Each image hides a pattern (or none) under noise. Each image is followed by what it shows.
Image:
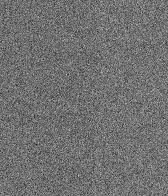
a sharp edge
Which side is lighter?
right
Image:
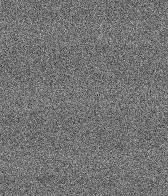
horizontal stripes
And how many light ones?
3
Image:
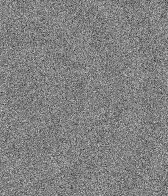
rings round one point
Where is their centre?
middle left
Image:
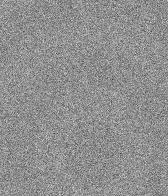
rings round one point
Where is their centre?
bottom middle
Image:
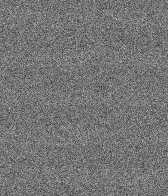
horizontal stripes
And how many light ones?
5
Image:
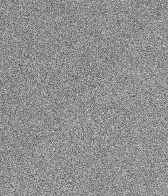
a sharp edge
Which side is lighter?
bottom right
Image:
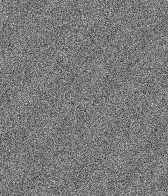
diagonal stripes
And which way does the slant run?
bottom left to top right
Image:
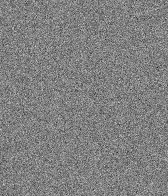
only noise
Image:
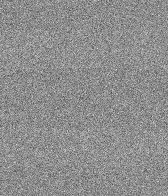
horizontal stripes
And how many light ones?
2
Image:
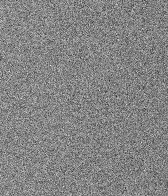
a smooth slope
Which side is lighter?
left
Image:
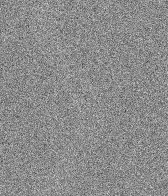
a wavy band
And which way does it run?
top to bottom
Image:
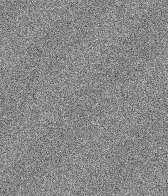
diagonal stripes
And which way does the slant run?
bottom left to top right
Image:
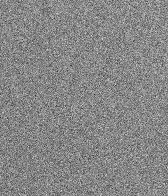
a smooth slope
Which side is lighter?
top right
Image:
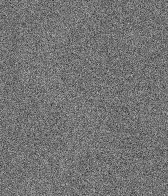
a wavy band
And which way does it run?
top to bottom
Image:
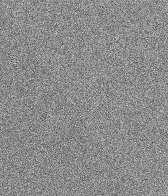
a sharp edge
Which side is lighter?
top right
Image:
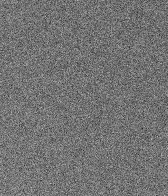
a smooth slope
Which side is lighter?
bottom left
